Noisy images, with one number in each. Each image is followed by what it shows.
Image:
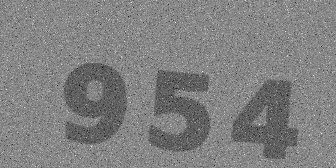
954
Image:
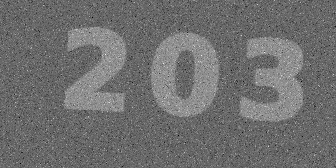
203
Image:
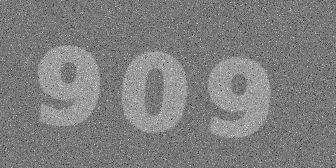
909
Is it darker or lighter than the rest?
lighter
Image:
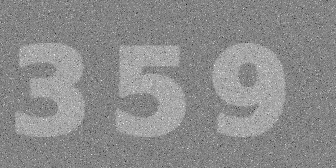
359
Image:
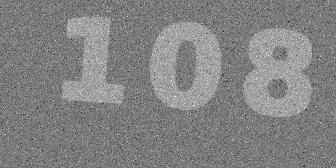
108
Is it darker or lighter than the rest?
lighter
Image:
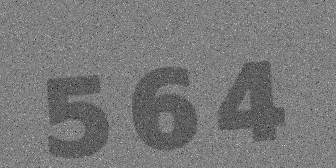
564
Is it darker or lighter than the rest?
darker
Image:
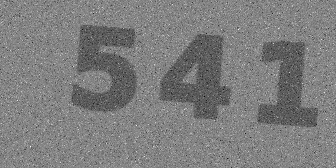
541
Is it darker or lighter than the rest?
darker
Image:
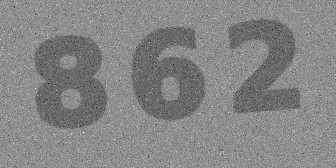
862
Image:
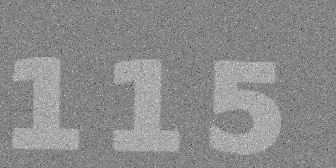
115
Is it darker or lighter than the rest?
lighter
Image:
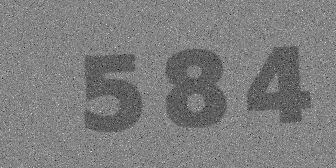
584
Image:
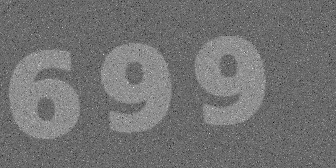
699
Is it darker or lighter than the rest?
lighter
